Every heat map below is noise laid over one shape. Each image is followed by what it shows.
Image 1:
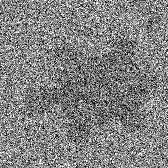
dark turtle
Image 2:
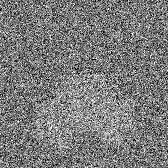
light car
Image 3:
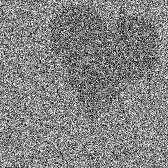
dark heart
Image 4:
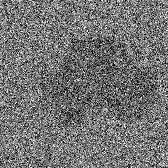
dark car
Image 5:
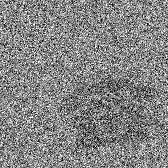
dark telephone
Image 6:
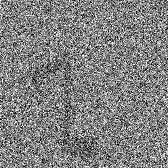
dark musical note
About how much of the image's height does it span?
two thirds
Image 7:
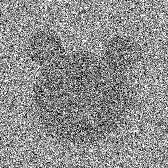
dark bear's head
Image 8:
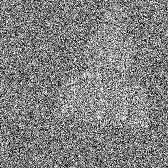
light chess pawn
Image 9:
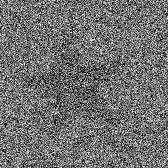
dark star
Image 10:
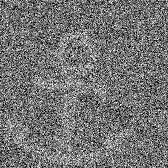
light anchor
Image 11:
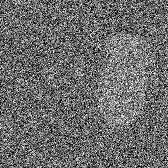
light footprint
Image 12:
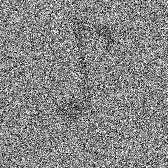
dark musical note
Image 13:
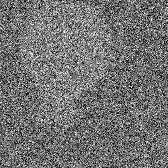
light light bulb
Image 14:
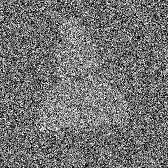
light chess pawn
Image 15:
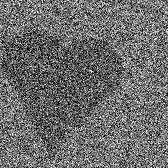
dark heart
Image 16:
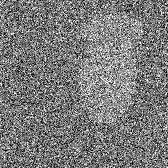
light footprint
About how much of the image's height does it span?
two thirds
